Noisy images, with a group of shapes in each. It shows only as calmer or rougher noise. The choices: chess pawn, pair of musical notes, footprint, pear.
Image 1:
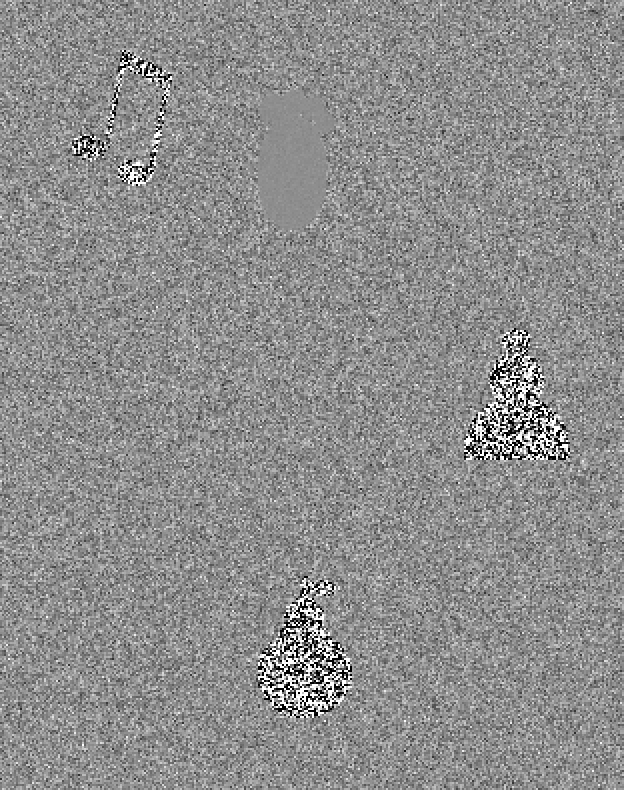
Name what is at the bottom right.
nothing
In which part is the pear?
bottom middle
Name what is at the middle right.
chess pawn
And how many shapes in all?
4
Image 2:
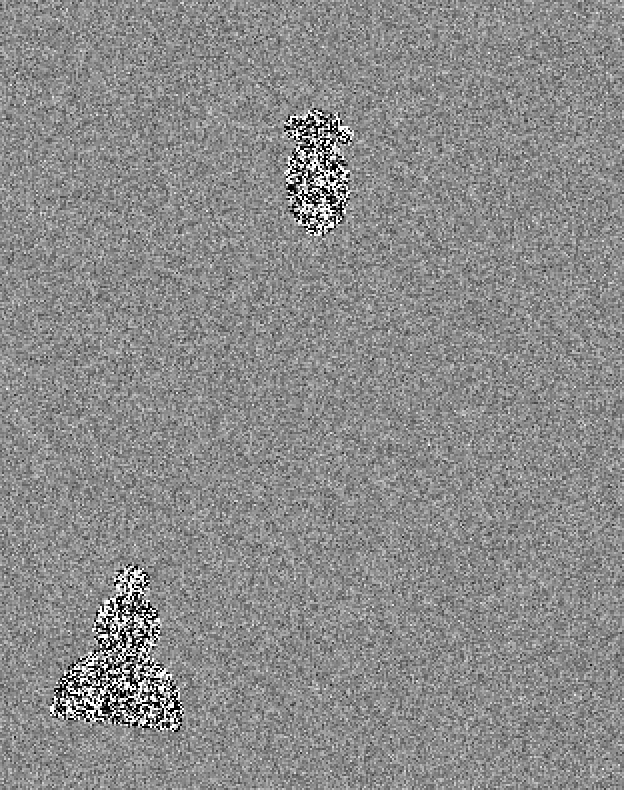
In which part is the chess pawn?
bottom left
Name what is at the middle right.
nothing
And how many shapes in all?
2
